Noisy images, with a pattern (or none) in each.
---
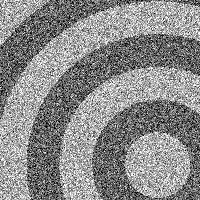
rings round one point
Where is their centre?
bottom right
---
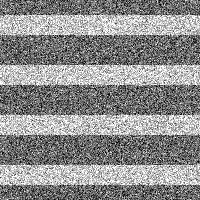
horizontal stripes
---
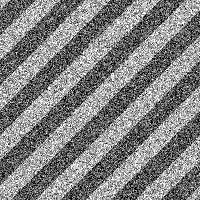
diagonal stripes
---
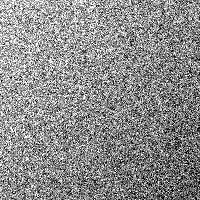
a smooth slope
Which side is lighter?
top left
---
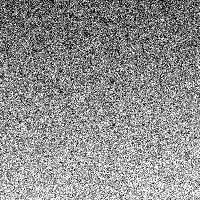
a smooth slope
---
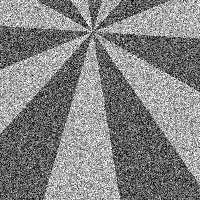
spokes from one point
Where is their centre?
top middle
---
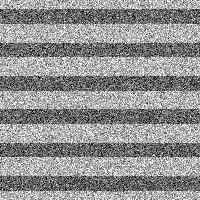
horizontal stripes
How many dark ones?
6
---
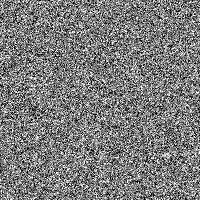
only noise
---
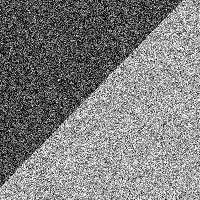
a sharp edge
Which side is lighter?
bottom right
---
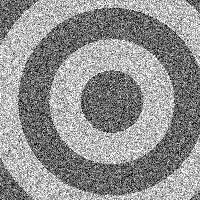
rings round one point
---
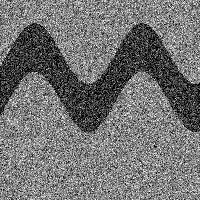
a wavy band
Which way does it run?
left to right
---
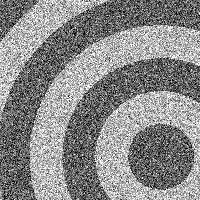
rings round one point
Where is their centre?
bottom right
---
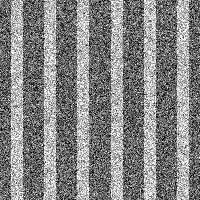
vertical stripes
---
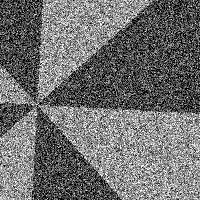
spokes from one point
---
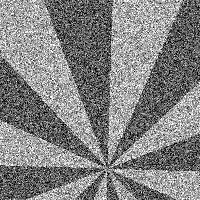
spokes from one point
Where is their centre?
bottom middle
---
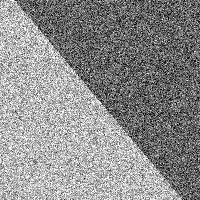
a sharp edge
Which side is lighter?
bottom left
